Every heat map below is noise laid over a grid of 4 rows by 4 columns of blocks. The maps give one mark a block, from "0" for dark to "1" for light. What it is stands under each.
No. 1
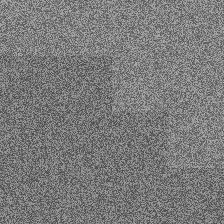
1 1 1 1
0 0 1 1
0 0 0 1
0 0 0 0
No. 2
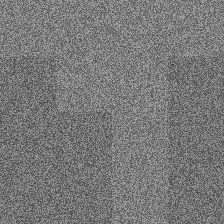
1 1 1 1
0 1 1 0
0 0 1 0
0 0 1 0
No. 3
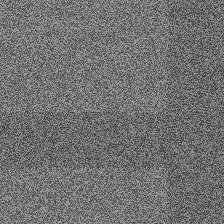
1 1 1 0
1 1 1 0
0 0 0 0
1 1 1 0
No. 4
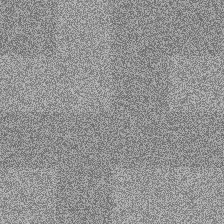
0 1 0 0
1 1 0 1
0 0 0 0
1 0 1 1
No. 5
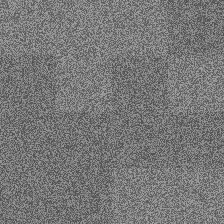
1 1 1 0
0 1 0 1
0 0 0 0
0 0 1 1
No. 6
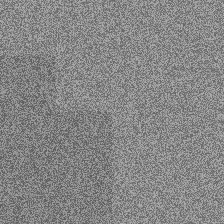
1 1 1 1
0 1 1 1
0 0 1 1
0 0 1 1
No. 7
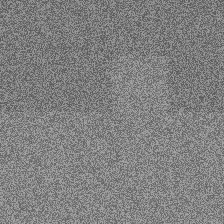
0 0 0 0
0 0 1 0
1 1 1 1
1 1 1 1
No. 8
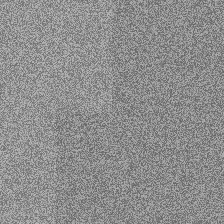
1 1 0 0
1 1 0 0
1 0 0 0
1 0 0 0
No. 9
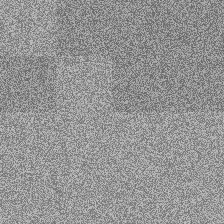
1 0 0 0
0 1 0 0
1 1 1 1
1 1 1 1
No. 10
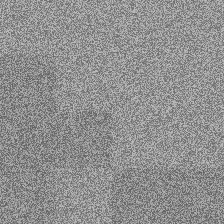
1 1 1 1
0 1 1 1
0 0 1 1
0 1 0 0
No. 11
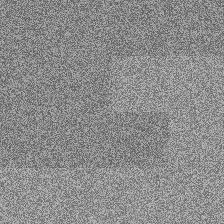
0 0 0 0
0 0 1 1
0 0 0 1
1 1 1 1
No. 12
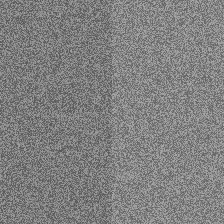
0 0 1 1
0 0 1 1
0 0 1 1
0 0 1 1
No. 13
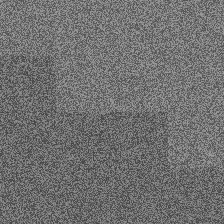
1 1 1 1
0 1 1 1
0 0 0 1
0 0 0 0
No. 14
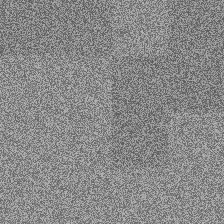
0 0 1 0
1 1 0 0
1 1 0 1
1 1 1 1
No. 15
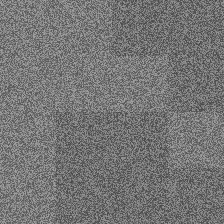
1 1 0 0
1 1 1 0
1 0 0 1
1 0 0 0
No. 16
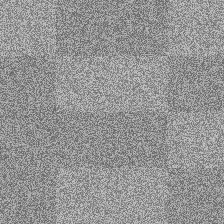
1 0 0 1
0 1 1 0
0 0 0 1
0 1 1 0
